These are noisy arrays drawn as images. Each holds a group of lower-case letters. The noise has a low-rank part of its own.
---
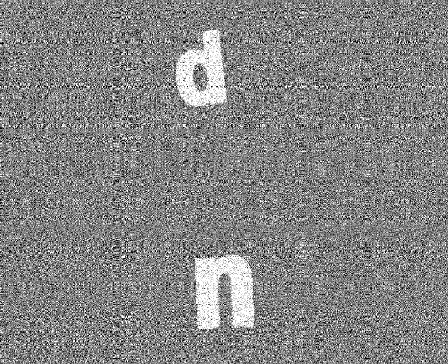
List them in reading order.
top middle: d; bottom middle: n
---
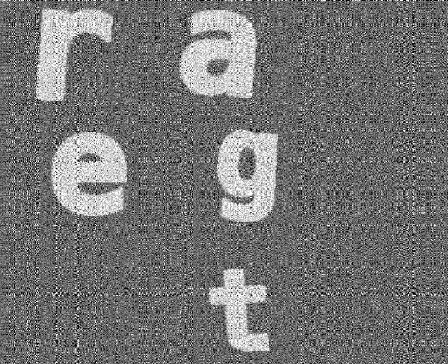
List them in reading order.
top left: r; top middle: a; middle left: e; centre: g; bottom middle: t
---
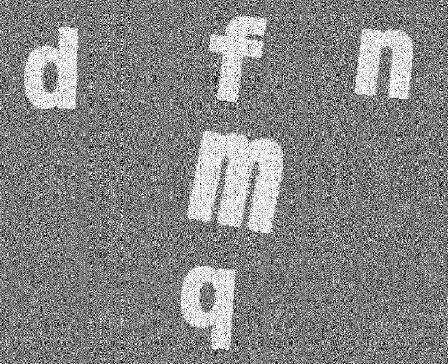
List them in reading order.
top left: d; top middle: f; top right: n; centre: m; bottom middle: q
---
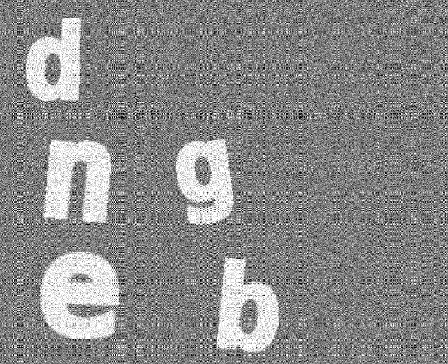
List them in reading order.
top left: d; middle left: n; centre: g; bottom left: e; bottom middle: b
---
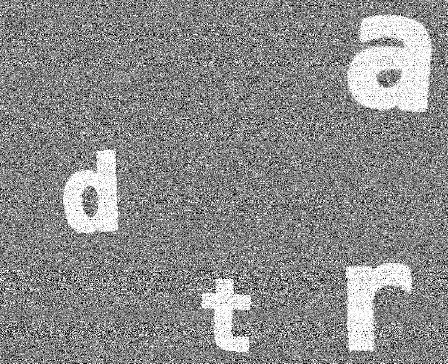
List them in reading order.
top right: a; middle left: d; bottom middle: t; bottom right: r
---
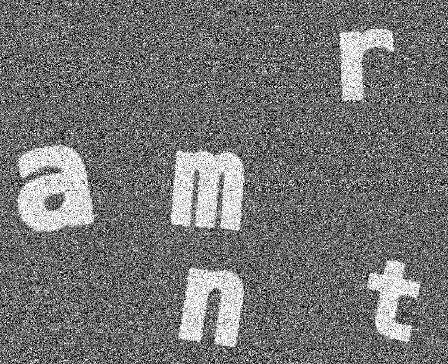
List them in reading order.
top right: r; middle left: a; centre: m; bottom middle: n; bottom right: t
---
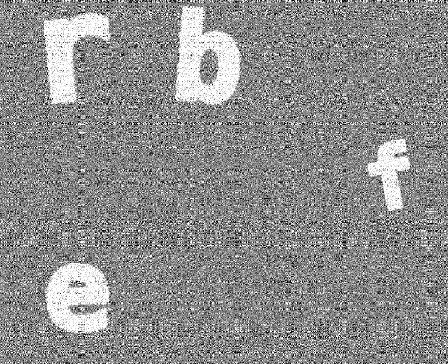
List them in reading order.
top left: r; top middle: b; middle right: f; bottom left: e
